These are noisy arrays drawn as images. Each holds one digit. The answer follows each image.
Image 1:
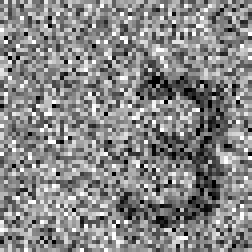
3
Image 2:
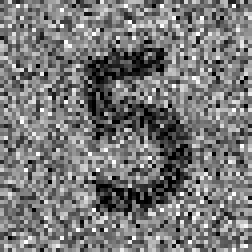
5
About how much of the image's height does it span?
two thirds
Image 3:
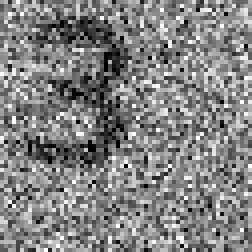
3
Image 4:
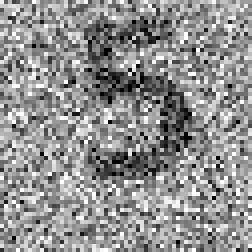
5
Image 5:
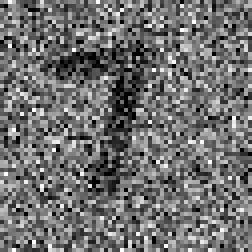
7
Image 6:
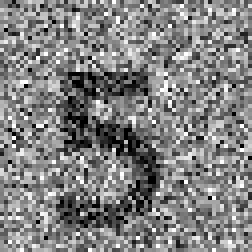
5
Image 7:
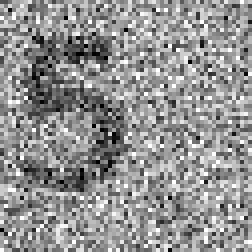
5
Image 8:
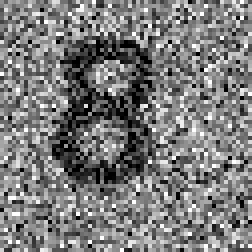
8
